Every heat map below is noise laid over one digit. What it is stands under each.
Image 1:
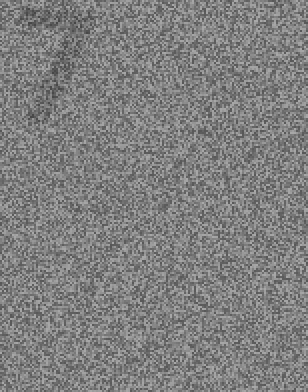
7
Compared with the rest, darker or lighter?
darker
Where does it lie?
top left
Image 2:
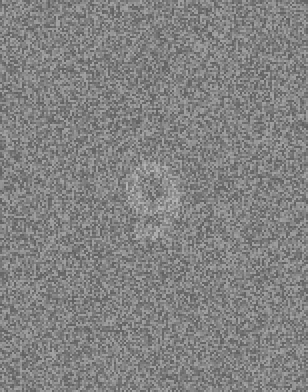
9
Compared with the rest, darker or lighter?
lighter
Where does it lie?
centre
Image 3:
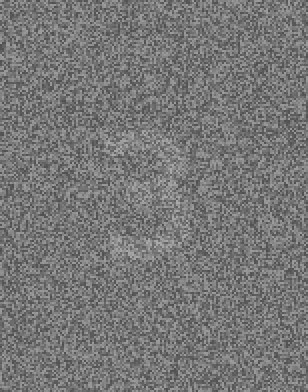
3
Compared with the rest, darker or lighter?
lighter
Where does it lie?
centre
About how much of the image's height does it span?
a third
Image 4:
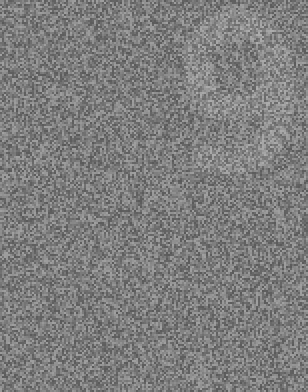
9
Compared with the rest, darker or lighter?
lighter
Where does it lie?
top right
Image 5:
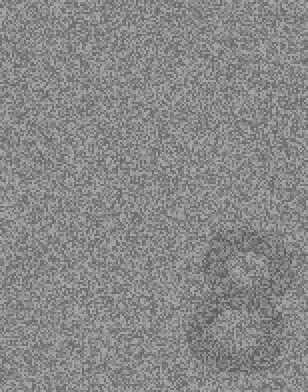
8
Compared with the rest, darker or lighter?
darker
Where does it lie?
bottom right
